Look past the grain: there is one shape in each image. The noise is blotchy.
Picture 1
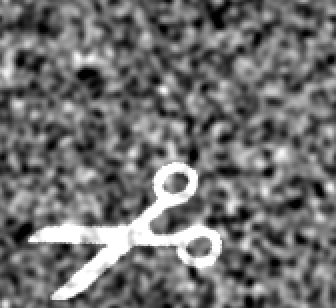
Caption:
light pair of scissors
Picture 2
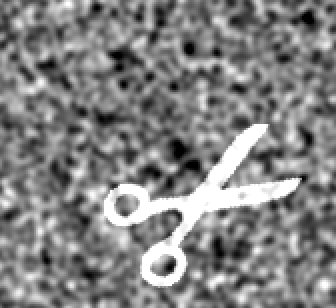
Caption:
light pair of scissors
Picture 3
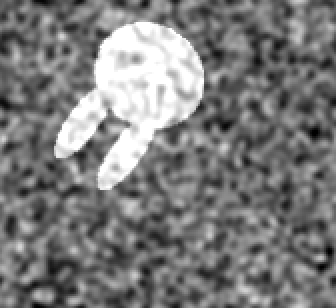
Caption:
light rabbit's head
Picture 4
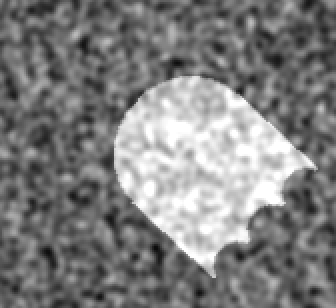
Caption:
light ghost
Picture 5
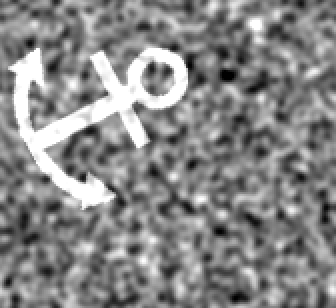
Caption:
light anchor
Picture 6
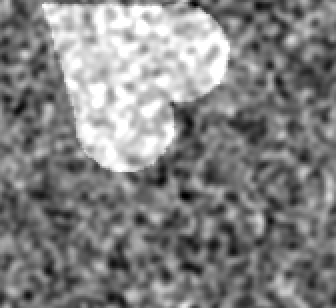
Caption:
light heart
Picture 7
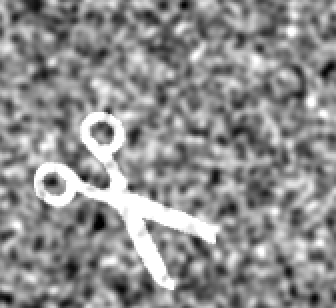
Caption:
light pair of scissors
